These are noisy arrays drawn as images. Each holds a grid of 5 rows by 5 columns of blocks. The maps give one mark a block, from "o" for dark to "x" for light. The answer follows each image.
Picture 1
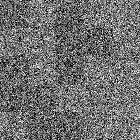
o x o x x
x x o o x
o x o x x
o o x x x
x o o x x
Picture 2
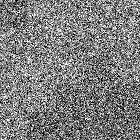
o x x x x
x x x x x
x x x o x
x x o o o
x o o o o
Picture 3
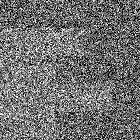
o o o o o
x x x o o
x x o o o
x x x x o
x x o o o
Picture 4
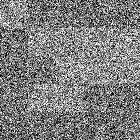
x o o o o
o x x x x
o o x x x
o x x o o
o o o o o
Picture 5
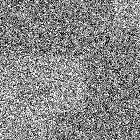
o o o o x
o o o o o
x x x o o
x x x o o
x x o o o
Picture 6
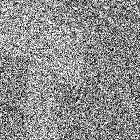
x x o o o
x x x o o
o x x o o
o x o o o
o x o o o
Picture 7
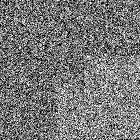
o o o o o
o o o o o
o o o x x
o o x x x
o o x x x
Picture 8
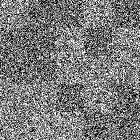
x o o x o
o o x o x
o o x x x
x x o x o
x x x o o
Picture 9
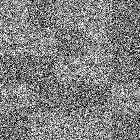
x o x x o
x x o x o
o o x x o
x o o o x
o x x x o
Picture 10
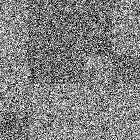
x o o o x
x o o o x
x o o x o
x x x x x
o x x x x
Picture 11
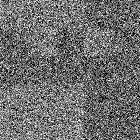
x x x o o
o x o x o
o o o o o
x x x o o
x x x o o
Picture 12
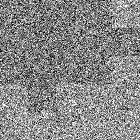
o o o o x
o o o o o
o o o o x
x o x x x
x x x x x
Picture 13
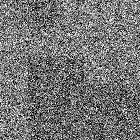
x o x x x
x x x x x
x o o x x
x o o o o
x o o o o
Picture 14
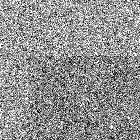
x x x x x
x x x x x
x o o o o
x o o o o
x o o o o
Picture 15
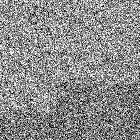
x x x x x
x x x x x
x x x x x
x x o o o
o o o o o
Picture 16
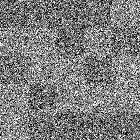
o o o o x
x x o x o
o x x o x
x o x x x
x o o o o
